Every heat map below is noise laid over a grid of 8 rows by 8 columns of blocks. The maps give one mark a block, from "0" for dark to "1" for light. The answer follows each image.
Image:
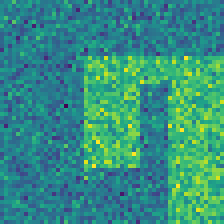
0 0 0 0 0 0 0 0
0 0 0 0 0 0 0 0
0 0 0 1 1 1 1 1
0 0 0 1 1 0 1 1
0 0 0 1 1 0 1 1
0 0 0 1 1 0 1 1
0 0 0 0 0 0 1 1
0 0 0 0 0 0 1 1
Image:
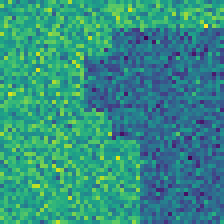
1 1 1 1 1 1 1 1
1 1 1 1 0 0 0 0
1 1 1 0 0 0 0 0
1 1 1 0 0 0 0 0
1 1 1 1 0 0 0 0
1 1 1 1 1 0 0 0
1 1 1 1 1 0 0 0
1 1 1 1 1 0 0 0
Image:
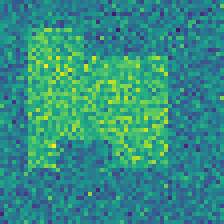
0 0 0 0 0 0 0 0
0 1 1 0 0 0 0 0
0 1 1 1 1 1 0 0
0 1 1 1 1 1 0 0
0 1 1 1 1 1 0 0
0 1 0 0 1 1 0 0
0 0 0 0 0 0 0 0
0 0 0 0 0 0 0 0
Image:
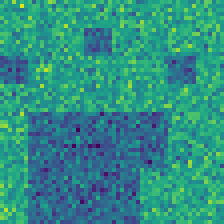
1 1 1 1 1 1 1 1
1 1 1 0 1 1 1 1
0 1 1 1 1 1 0 1
1 1 1 1 1 1 1 1
1 0 0 0 0 0 1 1
1 0 0 0 0 0 1 1
1 0 0 0 0 1 1 1
1 0 0 0 0 1 1 1
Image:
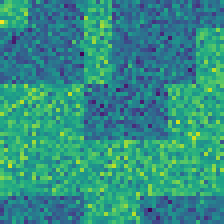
1 0 0 1 0 0 0 0
0 0 0 1 0 0 0 1
0 0 0 1 0 0 0 1
1 1 1 0 0 0 1 1
1 1 1 0 0 0 1 1
1 1 1 1 1 1 1 1
1 1 1 1 1 1 1 1
0 0 0 1 1 0 0 0
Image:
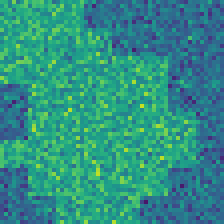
1 1 1 0 0 0 0 0
1 1 1 1 0 0 0 0
1 1 1 1 1 1 0 0
0 1 1 1 1 1 0 0
0 1 1 1 1 1 1 0
1 1 1 1 1 1 1 0
0 1 1 1 1 1 0 0
0 0 1 1 1 0 0 0
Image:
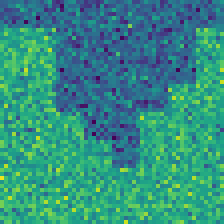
0 0 0 0 0 0 0 0
1 1 0 0 0 0 0 1
1 1 0 0 0 0 0 1
1 1 0 0 0 0 1 1
1 1 1 0 0 1 1 1
1 1 1 1 0 1 1 1
1 1 1 1 1 1 1 1
1 1 1 1 1 1 1 1
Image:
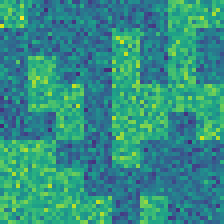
1 0 0 0 0 0 1 1
0 0 0 0 1 0 1 0
0 1 0 0 1 0 1 0
0 1 1 0 1 1 1 1
0 0 1 0 1 1 0 1
1 1 0 0 1 0 0 0
1 1 1 0 0 0 0 0
1 1 1 1 0 1 0 0
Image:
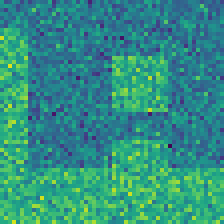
0 0 0 0 0 0 0 0
1 0 0 0 0 0 0 0
1 0 0 0 1 1 0 0
1 0 0 0 1 1 0 0
1 0 0 0 0 0 0 0
1 0 0 0 1 1 0 0
1 1 1 1 1 1 1 1
1 1 1 1 1 1 1 1
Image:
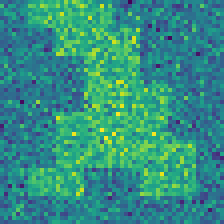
0 1 1 1 0 0 0 0
0 0 1 1 1 0 0 0
0 0 0 1 1 0 0 0
0 0 0 1 1 1 0 0
0 0 1 1 1 1 0 0
0 0 1 1 1 1 1 0
0 1 1 0 0 1 1 0
0 0 0 0 0 0 0 0
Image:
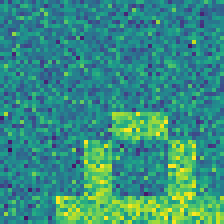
0 0 0 0 0 0 0 0
0 0 0 0 0 0 0 0
0 0 0 0 0 0 0 0
0 0 0 0 0 0 0 0
0 0 0 0 1 1 0 0
0 0 0 1 0 0 1 0
0 0 0 1 0 0 1 0
0 0 1 1 1 1 1 1
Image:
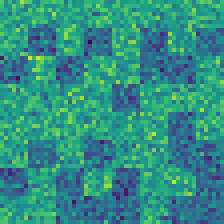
1 1 1 1 1 1 1 1
1 0 1 0 1 0 1 0
0 1 0 1 1 0 0 1
1 1 1 1 0 1 1 1
1 1 1 1 1 1 0 1
1 0 1 0 1 1 0 0
0 1 0 1 0 1 1 0
1 1 0 0 0 1 0 0
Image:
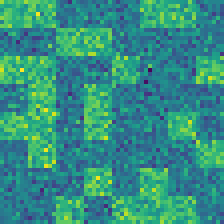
1 1 0 0 0 1 1 0
0 0 1 1 0 0 0 0
1 1 0 0 1 0 0 1
0 1 0 1 0 0 0 0
1 1 0 1 0 0 1 0
0 1 0 0 0 0 0 1
0 0 0 1 0 1 0 0
0 0 1 0 1 1 1 0
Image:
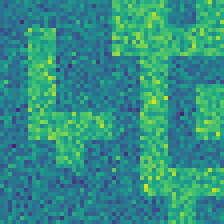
0 0 0 0 1 1 0 1
0 1 0 0 1 1 1 1
0 1 0 0 0 1 0 0
0 1 0 0 0 1 0 1
0 1 1 1 0 1 0 1
0 0 1 0 0 1 0 0
0 0 0 0 0 1 1 1
0 0 0 0 0 0 1 0
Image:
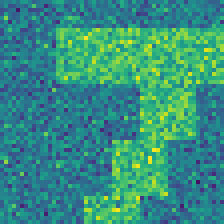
0 0 0 0 0 0 0 0
0 0 1 1 1 1 1 1
0 0 1 1 1 1 1 1
0 0 0 0 0 1 1 0
0 0 0 0 0 1 1 0
0 0 0 0 1 1 0 0
0 0 0 0 1 1 0 0
0 0 0 1 1 0 0 0
